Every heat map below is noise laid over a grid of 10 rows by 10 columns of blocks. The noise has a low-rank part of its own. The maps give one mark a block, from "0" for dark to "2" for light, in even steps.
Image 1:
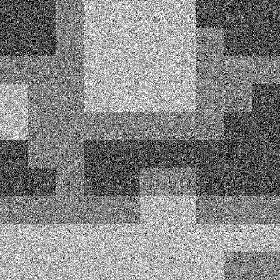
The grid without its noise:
0 0 1 2 2 2 2 0 0 0
0 0 1 2 2 2 2 1 0 0
1 1 1 2 2 2 2 1 1 1
2 1 1 2 2 2 2 1 1 0
2 1 1 1 1 1 1 1 0 0
0 1 1 0 0 0 0 0 0 0
0 0 1 0 0 1 1 0 0 0
1 1 1 1 1 2 2 1 1 1
2 2 2 2 2 2 2 2 2 2
2 2 2 2 2 2 2 2 1 1
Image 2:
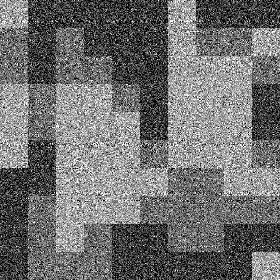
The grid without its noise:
2 0 0 0 0 0 2 0 0 0
1 0 1 0 0 0 2 1 1 2
1 0 1 1 0 0 2 2 2 1
2 1 2 2 1 0 2 2 2 0
2 1 2 2 2 0 2 2 2 0
2 0 2 2 2 1 2 2 2 1
0 0 2 2 2 2 1 1 2 2
0 1 2 2 2 1 1 1 1 1
0 1 2 1 0 0 1 1 0 0
0 1 1 1 0 0 0 0 0 2
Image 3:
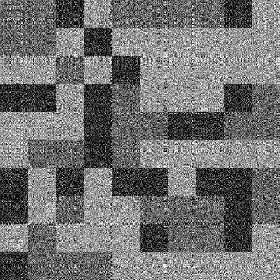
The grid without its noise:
1 1 0 2 1 1 1 1 0 2
1 1 2 0 2 2 2 2 2 2
2 2 1 2 0 2 2 2 2 2
0 0 2 0 1 2 2 2 0 1
2 2 2 0 1 1 0 0 1 1
2 1 1 0 1 2 2 2 2 2
0 2 0 2 0 0 2 0 0 1
0 2 1 2 2 1 1 1 0 1
2 1 2 2 2 0 1 1 0 2
0 1 1 1 2 2 2 2 2 2
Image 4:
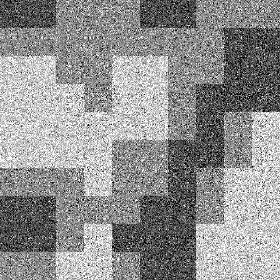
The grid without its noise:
0 0 1 1 1 0 0 1 1 1
1 1 1 1 1 1 1 1 0 0
2 2 1 1 2 2 1 1 0 0
2 2 2 1 2 2 1 0 0 0
2 2 2 2 2 2 1 0 1 2
2 2 2 2 1 1 0 0 1 2
1 1 1 2 1 1 0 1 2 2
0 0 1 1 1 0 0 1 2 2
0 0 1 2 0 0 0 2 2 2
1 1 2 2 1 0 0 2 2 2
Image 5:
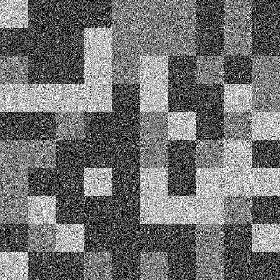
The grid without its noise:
2 0 0 0 1 1 1 0 1 0
0 0 0 2 1 1 1 0 1 0
1 0 0 2 1 2 0 1 0 1
2 2 2 2 0 2 0 0 2 1
0 0 1 0 0 1 2 0 1 2
1 1 0 0 0 1 0 1 2 0
1 0 0 2 0 2 0 2 2 2
1 2 0 0 0 2 2 2 1 0
0 1 2 0 0 0 0 1 0 2
2 0 0 1 0 1 0 1 0 0
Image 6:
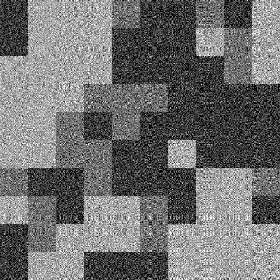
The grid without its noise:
0 2 2 2 1 0 0 1 0 2
0 2 2 2 0 0 0 2 1 2
2 2 2 2 0 0 0 0 1 2
2 2 2 1 1 1 0 0 0 0
2 2 1 0 1 0 0 0 0 0
2 2 1 1 0 0 2 0 0 0
1 0 0 1 0 0 0 2 2 1
2 1 0 2 2 1 0 2 2 0
0 1 2 2 2 1 2 2 2 2
0 2 2 0 0 0 2 2 2 2
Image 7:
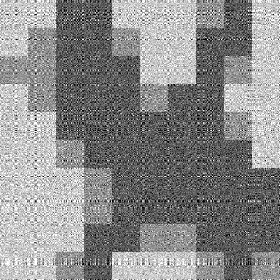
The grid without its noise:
2 2 0 0 2 2 2 1 0 2
2 1 0 0 1 2 2 0 0 2
1 1 0 0 0 2 2 0 1 2
2 1 0 0 0 1 0 0 2 2
2 2 0 0 0 0 0 0 1 2
2 2 1 0 0 0 0 0 0 2
2 2 2 1 0 0 0 0 0 0
2 2 2 1 0 0 0 0 0 0
2 2 2 0 0 1 1 0 0 0
2 2 1 0 2 2 2 1 0 1
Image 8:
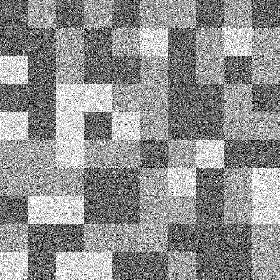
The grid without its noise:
0 1 0 1 0 1 1 0 1 0
0 0 1 0 1 2 0 1 2 1
2 0 1 0 0 1 0 1 0 1
0 0 2 2 1 1 0 0 1 0
2 0 2 0 2 1 0 0 1 1
1 1 2 1 1 0 1 2 0 0
1 1 1 0 0 1 2 0 1 2
0 2 2 0 0 1 1 0 1 2
1 0 0 1 1 1 0 0 0 1
2 0 2 2 0 0 1 0 0 1
